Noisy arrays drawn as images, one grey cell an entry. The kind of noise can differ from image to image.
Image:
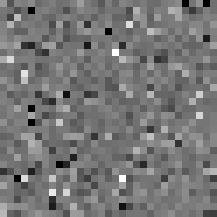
heavy tails
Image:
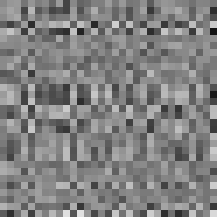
low rank plus noise
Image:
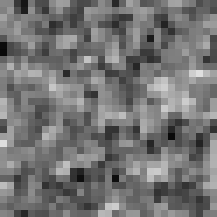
blotchy
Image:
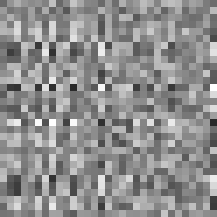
low rank plus noise
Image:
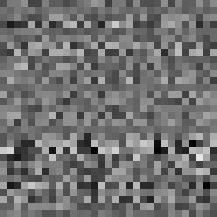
rows of uneven size
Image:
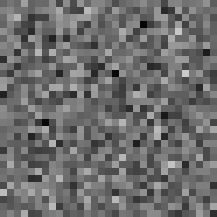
independent entries
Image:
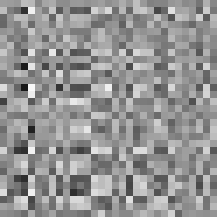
low rank plus noise
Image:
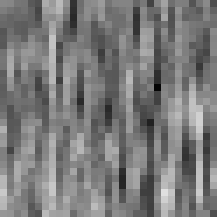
streaked along the columns
